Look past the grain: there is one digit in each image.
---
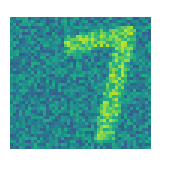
7
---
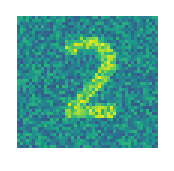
2
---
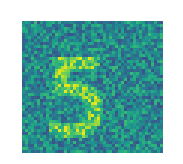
5
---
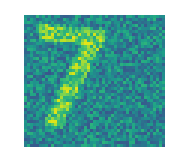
7
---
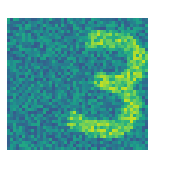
3
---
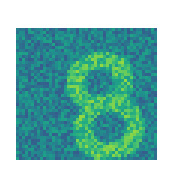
8
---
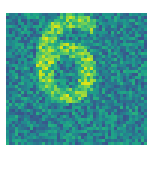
6
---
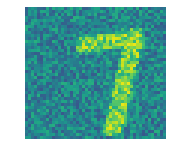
7
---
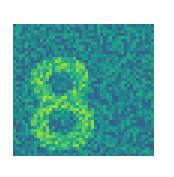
8
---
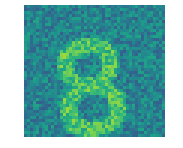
8
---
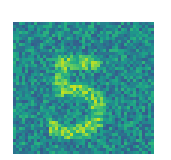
5
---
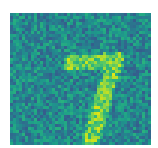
7
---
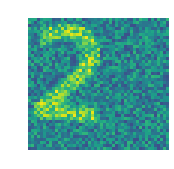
2
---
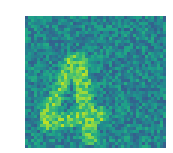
4
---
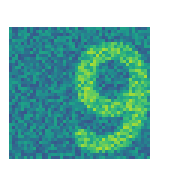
9
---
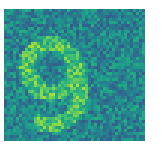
9
